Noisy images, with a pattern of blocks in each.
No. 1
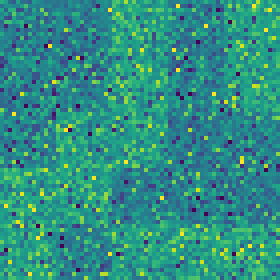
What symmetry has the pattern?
no symmetry
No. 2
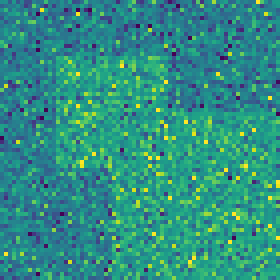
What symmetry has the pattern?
mirrored about the diagonal from the top left
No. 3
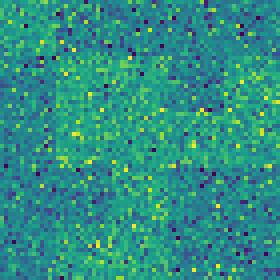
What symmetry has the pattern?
mirrored about the diagonal from the top left
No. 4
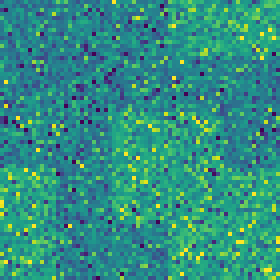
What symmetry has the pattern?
mirrored about the diagonal from the top left
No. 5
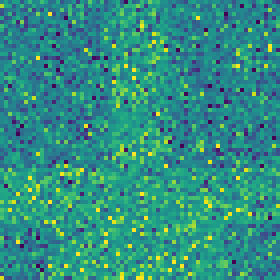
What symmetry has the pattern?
left and right mirror each other
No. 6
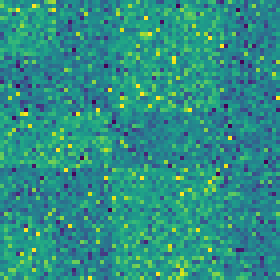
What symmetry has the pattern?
top and bottom mirror each other
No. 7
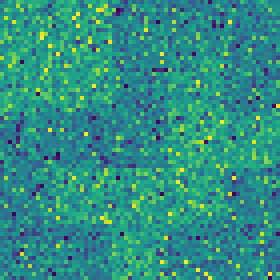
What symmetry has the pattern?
mirrored about the diagonal from the top left
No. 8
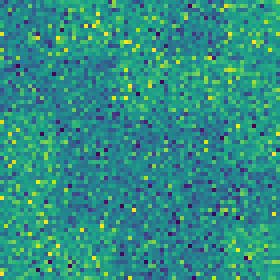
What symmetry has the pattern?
no symmetry
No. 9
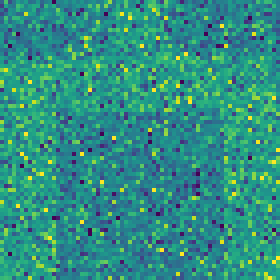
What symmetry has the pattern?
left and right mirror each other
